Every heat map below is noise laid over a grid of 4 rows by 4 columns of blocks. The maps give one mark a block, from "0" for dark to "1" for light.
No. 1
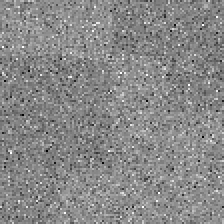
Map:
1 1 0 0
0 0 1 0
0 0 1 1
0 1 1 1
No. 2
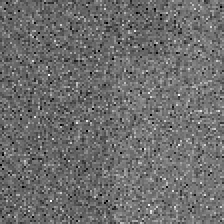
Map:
0 0 0 1
0 0 1 1
0 0 1 1
0 0 1 1
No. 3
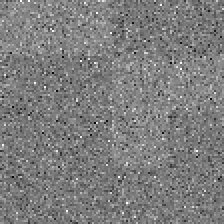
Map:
1 1 0 0
0 0 1 1
0 0 1 0
0 0 0 0
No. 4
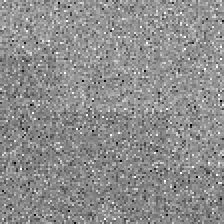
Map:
1 1 1 1
0 1 1 1
0 0 0 1
0 0 0 0
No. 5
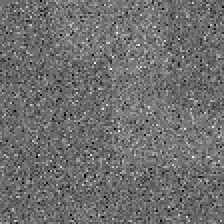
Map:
0 1 1 0
0 0 1 0
0 0 1 1
0 0 0 0
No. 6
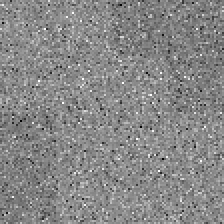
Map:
1 1 0 0
1 1 1 0
0 1 1 1
0 1 1 1
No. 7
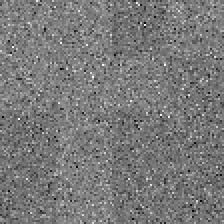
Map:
1 1 0 1
1 1 1 0
0 1 0 0
0 1 0 0
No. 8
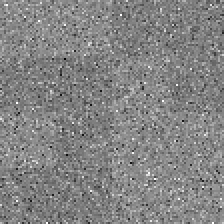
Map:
1 1 0 0
0 0 1 0
1 0 1 1
0 0 1 1
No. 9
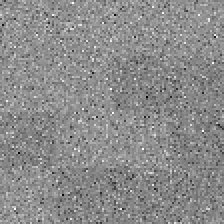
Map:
1 1 1 1
1 1 0 0
0 1 1 0
1 0 0 0
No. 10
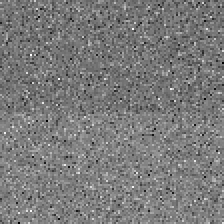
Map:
0 0 0 0
0 0 0 0
1 1 1 1
1 1 1 1
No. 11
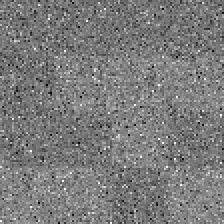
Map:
0 0 0 0
0 1 1 1
0 0 1 0
1 1 0 1
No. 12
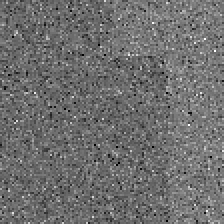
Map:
0 0 1 1
0 0 0 1
0 0 0 1
0 0 0 1
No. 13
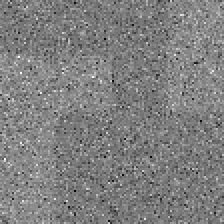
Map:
0 0 0 1
1 1 0 1
1 0 0 0
1 0 0 0
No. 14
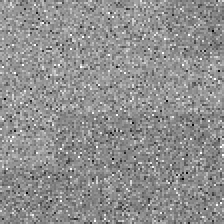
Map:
1 1 1 0
1 1 1 1
1 0 0 0
0 0 0 0
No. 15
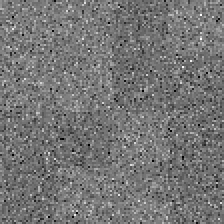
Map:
1 1 0 1
1 1 0 0
0 0 1 0
0 1 1 0
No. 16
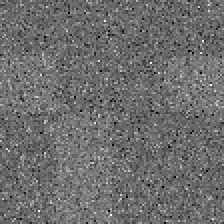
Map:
0 0 0 0
1 0 0 1
0 1 0 0
0 1 0 0
